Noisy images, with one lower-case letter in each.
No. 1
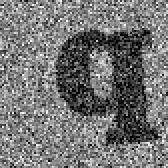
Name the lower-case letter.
q
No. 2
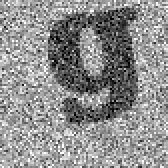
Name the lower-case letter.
g
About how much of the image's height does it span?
two thirds
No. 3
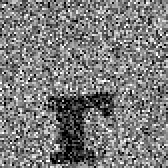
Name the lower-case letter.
r
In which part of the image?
bottom middle
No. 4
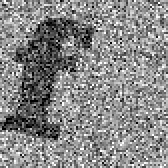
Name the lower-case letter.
f
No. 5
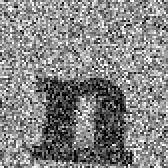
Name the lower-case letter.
n
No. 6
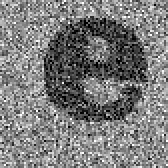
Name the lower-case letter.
e
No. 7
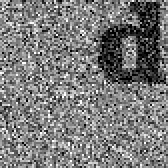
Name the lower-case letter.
d
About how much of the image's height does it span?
half
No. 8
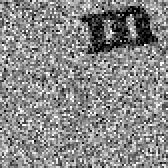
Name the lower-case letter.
m
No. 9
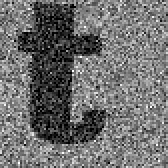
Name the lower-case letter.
t
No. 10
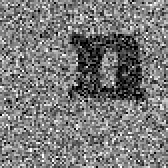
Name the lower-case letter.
n
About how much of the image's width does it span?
half
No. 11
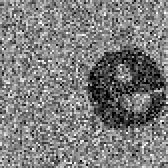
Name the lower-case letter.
e
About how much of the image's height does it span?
half
